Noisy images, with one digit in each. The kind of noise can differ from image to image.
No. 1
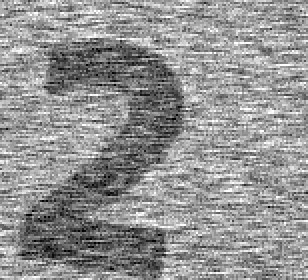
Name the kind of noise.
streaked along the rows
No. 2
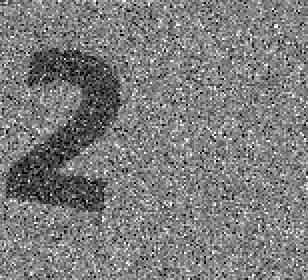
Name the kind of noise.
heavy tails
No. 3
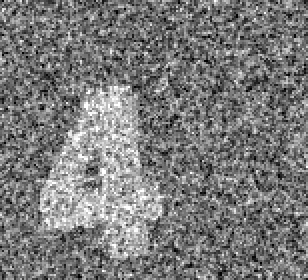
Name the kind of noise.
blotchy
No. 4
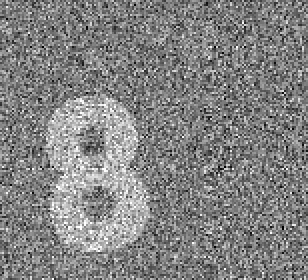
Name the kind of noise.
low rank plus noise
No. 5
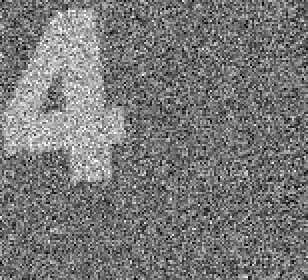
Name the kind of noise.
low rank plus noise
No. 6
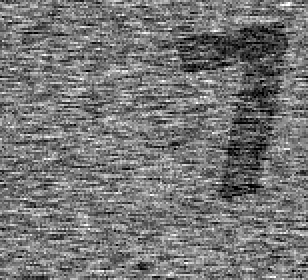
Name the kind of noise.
streaked along the rows
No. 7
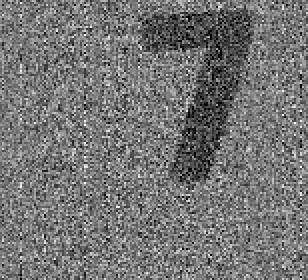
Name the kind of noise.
columns of uneven size
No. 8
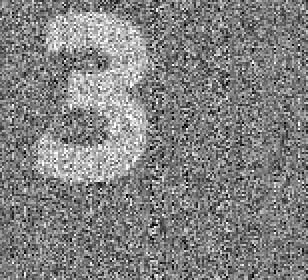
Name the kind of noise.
columns of uneven size
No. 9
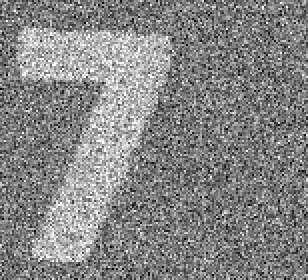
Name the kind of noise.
independent entries
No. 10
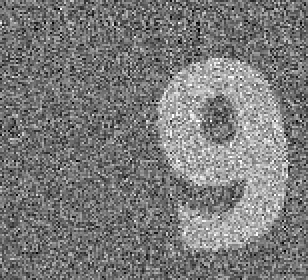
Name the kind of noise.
low rank plus noise
